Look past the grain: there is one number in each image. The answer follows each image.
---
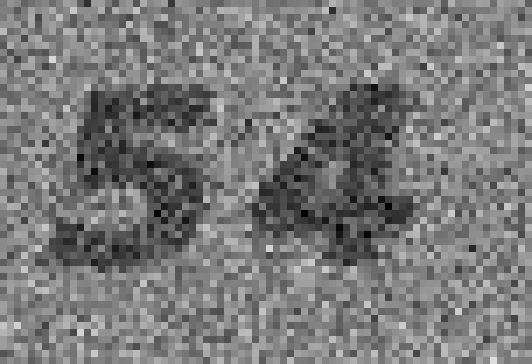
54
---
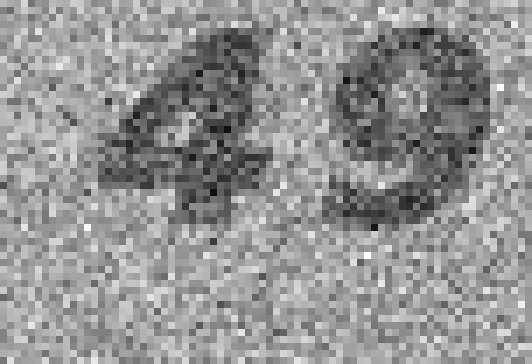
49
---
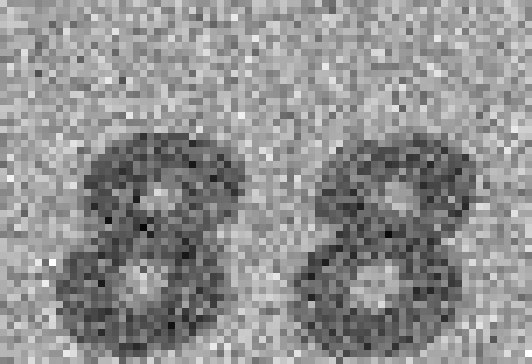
88
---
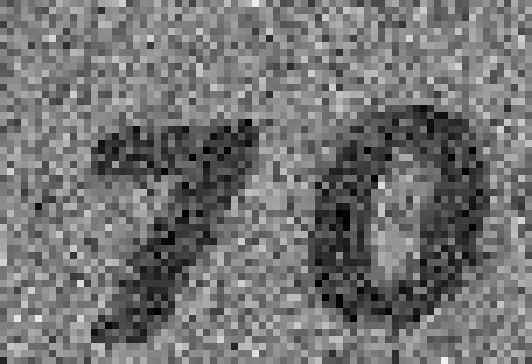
70
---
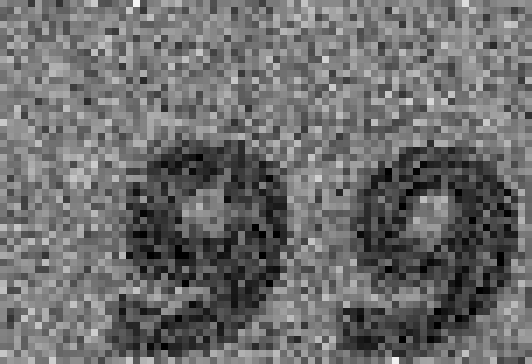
99
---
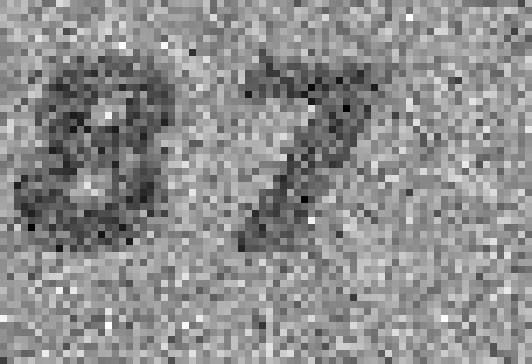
87
